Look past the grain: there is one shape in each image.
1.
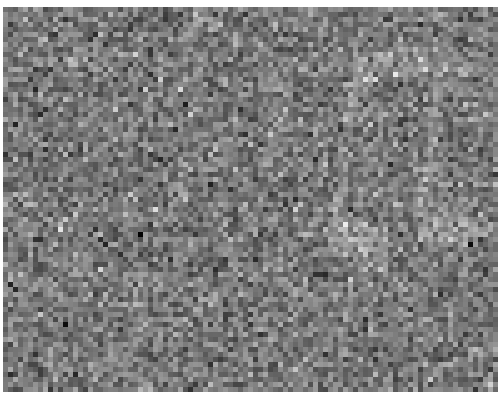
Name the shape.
pair of musical notes
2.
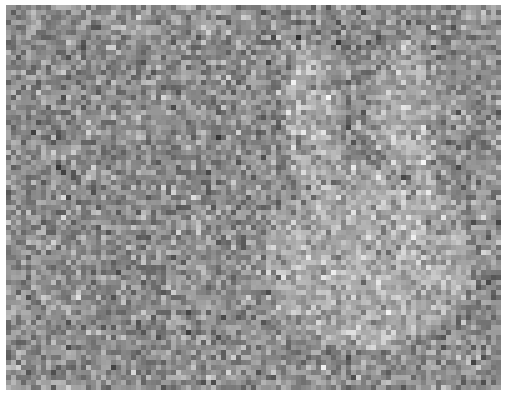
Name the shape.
rabbit's head
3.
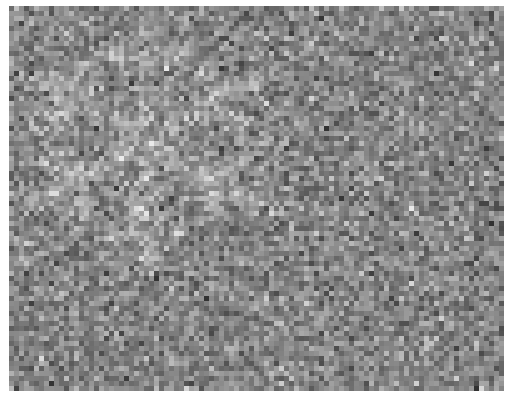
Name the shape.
snowflake
